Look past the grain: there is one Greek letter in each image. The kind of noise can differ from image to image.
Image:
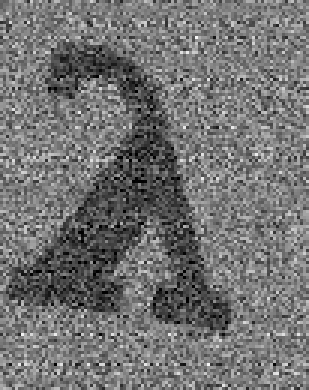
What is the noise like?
rows of uneven size
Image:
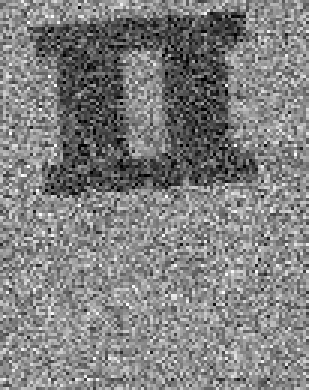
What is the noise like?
low rank plus noise
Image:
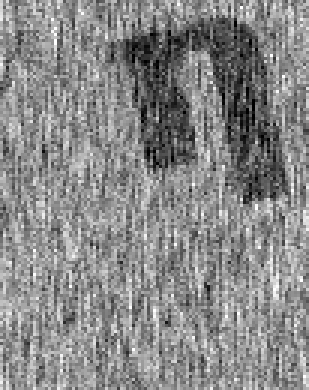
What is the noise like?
streaked along the columns
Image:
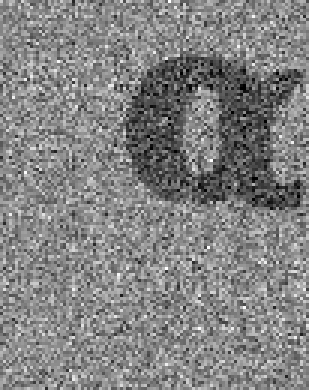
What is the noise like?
low rank plus noise
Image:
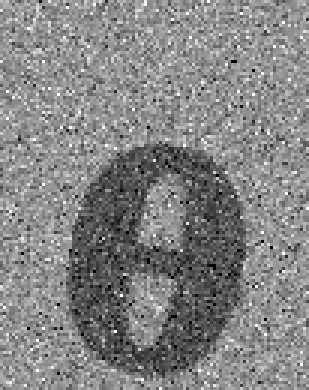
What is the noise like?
heavy tails
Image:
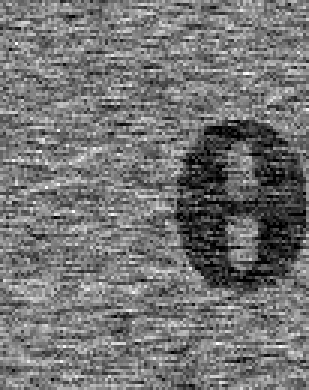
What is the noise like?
streaked along the rows
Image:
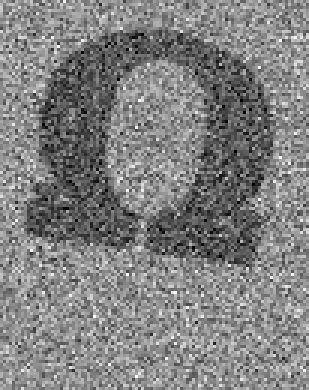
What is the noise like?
low rank plus noise
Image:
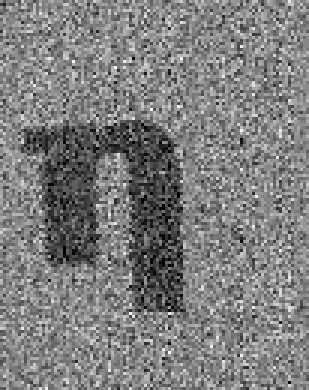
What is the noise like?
columns of uneven size
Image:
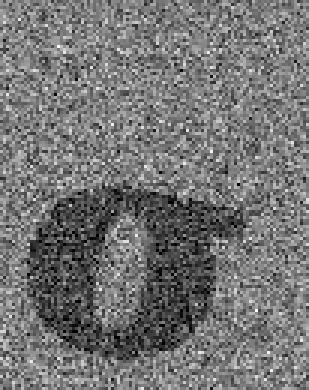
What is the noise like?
low rank plus noise
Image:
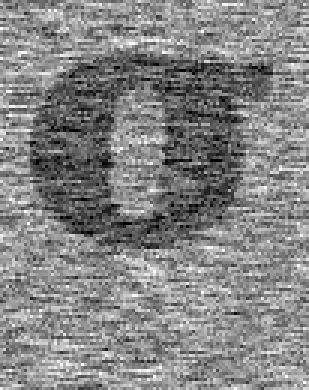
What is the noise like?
streaked along the rows
